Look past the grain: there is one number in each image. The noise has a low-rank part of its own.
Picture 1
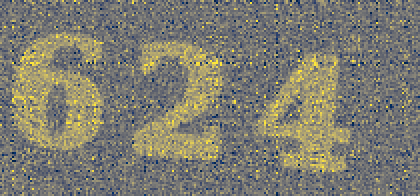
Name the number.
624
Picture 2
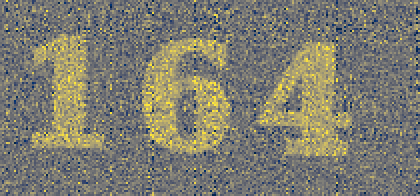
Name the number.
164
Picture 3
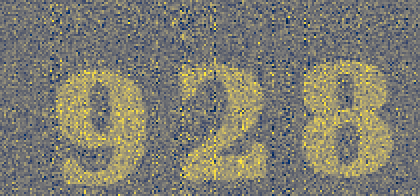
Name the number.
928
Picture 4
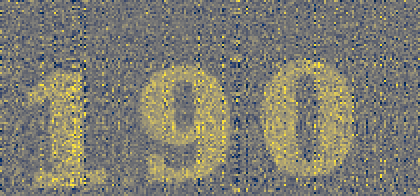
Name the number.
190
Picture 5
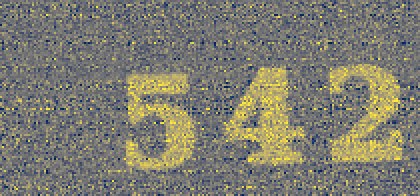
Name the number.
542
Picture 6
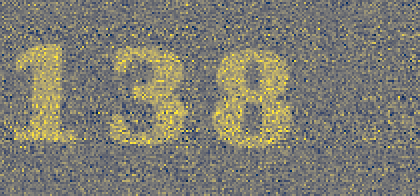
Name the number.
138
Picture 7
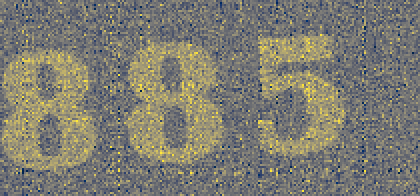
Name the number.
885
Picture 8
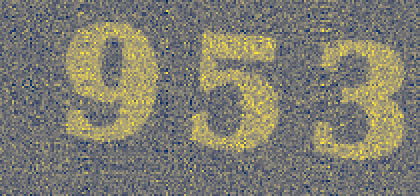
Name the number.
953
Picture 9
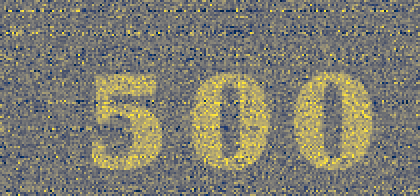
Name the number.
500
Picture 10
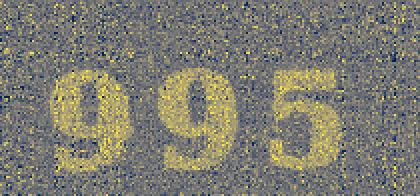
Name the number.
995
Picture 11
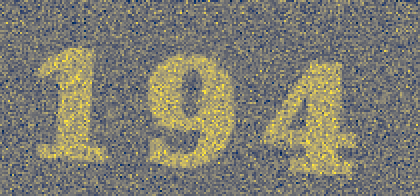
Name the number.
194
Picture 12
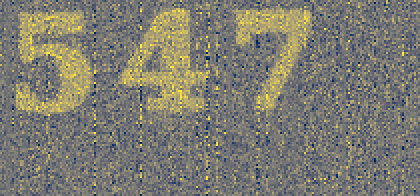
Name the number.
547
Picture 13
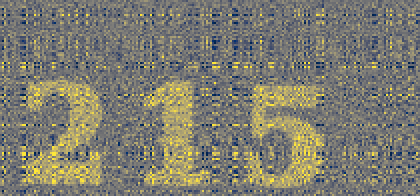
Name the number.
215
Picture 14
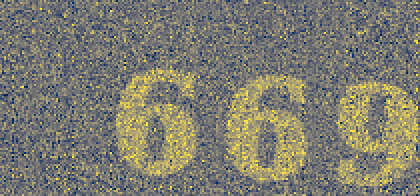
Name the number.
669
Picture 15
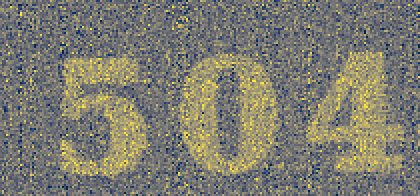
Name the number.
504
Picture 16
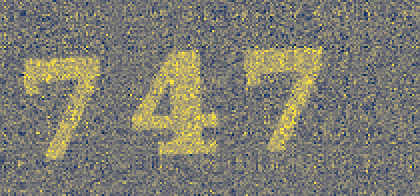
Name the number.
747
